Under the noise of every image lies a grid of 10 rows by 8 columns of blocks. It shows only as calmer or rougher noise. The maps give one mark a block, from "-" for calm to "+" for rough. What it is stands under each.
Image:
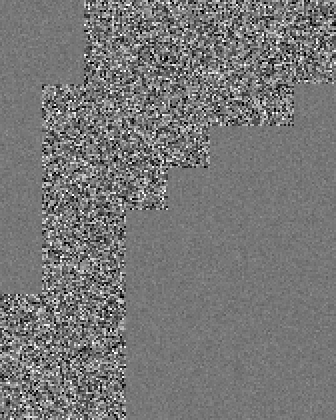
- - + + + + + +
- - + + + + + +
- + + + + + + -
- + + + + - - -
- + + + - - - -
- + + - - - - -
- + + - - - - -
+ + + - - - - -
+ + + - - - - -
+ + + - - - - -
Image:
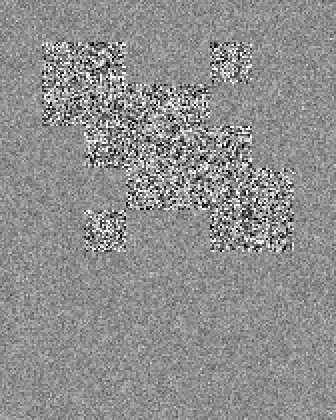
- - - - - - - -
- + + - - + - -
- + + + + - - -
- - + + + + - -
- - - + + + + -
- - + - - + + -
- - - - - - - -
- - - - - - - -
- - - - - - - -
- - - - - - - -
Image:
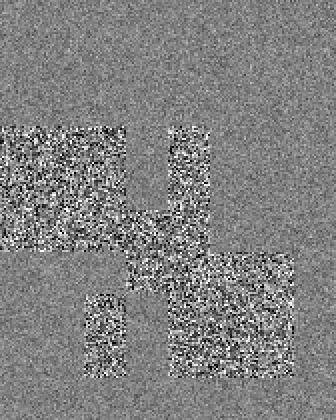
- - - - - - - -
- - - - - - - -
- - - - - - - -
+ + + - + - - -
+ + + - + - - -
+ + + + + - - -
- - - + + + + -
- - + - + + + -
- - + - + + + -
- - - - - - - -
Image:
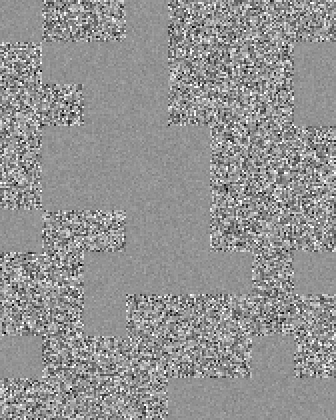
- + + - + + + +
+ - - - + + + -
+ + - - + + + -
+ - - - - + + +
+ - - - - + + +
- + + - - + + +
+ + - - - - + -
+ + - + + + + +
- + + + + + - +
+ + + + - - - -
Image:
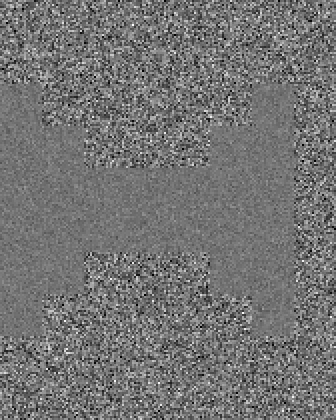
+ + + + + + + +
+ + + + + + + +
- + + + + + - +
- - + + + - - +
- - - - - - - +
- - - - - - - +
- - + + + - - +
- + + + + + - +
+ + + + + + + +
+ + + + + + + +
